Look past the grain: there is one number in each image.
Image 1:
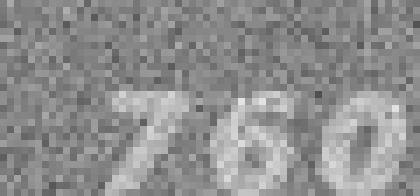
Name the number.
760
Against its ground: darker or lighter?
lighter
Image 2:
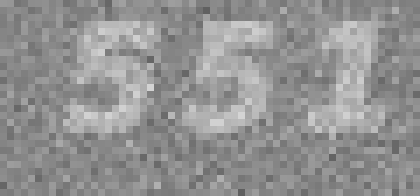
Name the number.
551
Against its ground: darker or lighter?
lighter
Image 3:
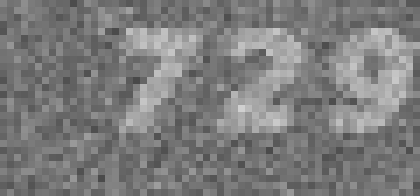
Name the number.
729
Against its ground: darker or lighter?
lighter
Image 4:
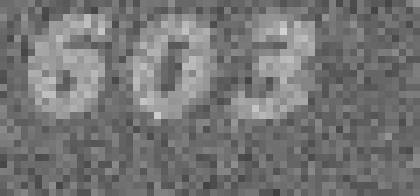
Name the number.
603
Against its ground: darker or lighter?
lighter
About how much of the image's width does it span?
two thirds
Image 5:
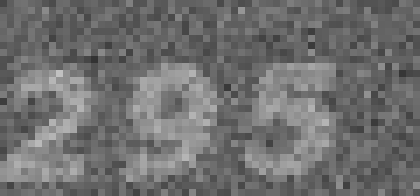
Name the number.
295
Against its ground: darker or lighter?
lighter
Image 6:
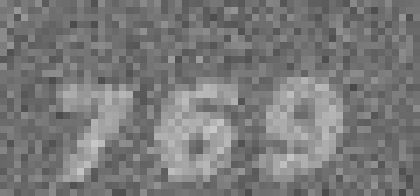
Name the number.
769
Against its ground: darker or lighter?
lighter
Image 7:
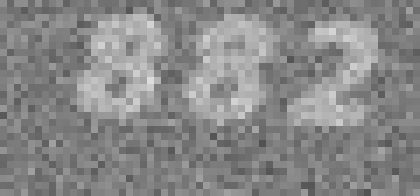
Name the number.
882
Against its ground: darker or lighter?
lighter
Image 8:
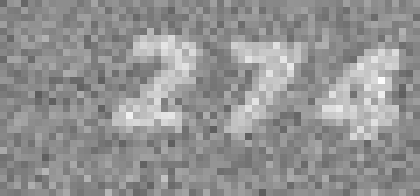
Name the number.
274
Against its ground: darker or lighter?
lighter
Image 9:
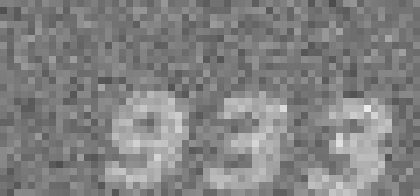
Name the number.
933
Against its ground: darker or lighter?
lighter
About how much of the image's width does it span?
two thirds
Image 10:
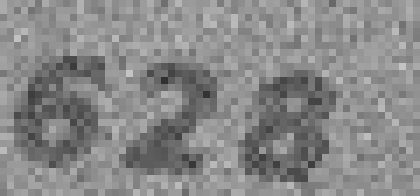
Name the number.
628
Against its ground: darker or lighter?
darker
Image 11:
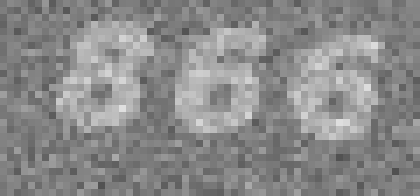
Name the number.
866
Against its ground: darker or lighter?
lighter
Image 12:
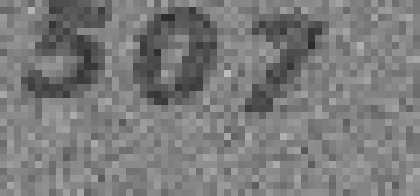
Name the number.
507
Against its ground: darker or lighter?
darker
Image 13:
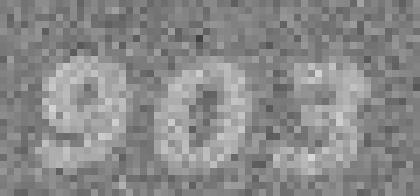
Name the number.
903
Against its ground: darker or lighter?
lighter
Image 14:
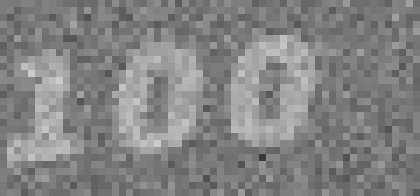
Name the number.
100
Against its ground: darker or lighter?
lighter
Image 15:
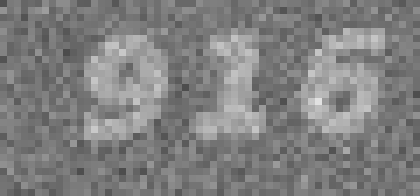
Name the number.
916
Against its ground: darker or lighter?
lighter
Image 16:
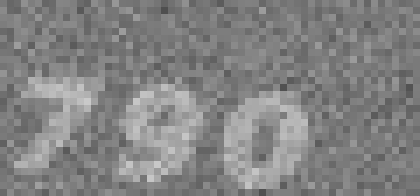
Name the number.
790
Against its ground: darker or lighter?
lighter
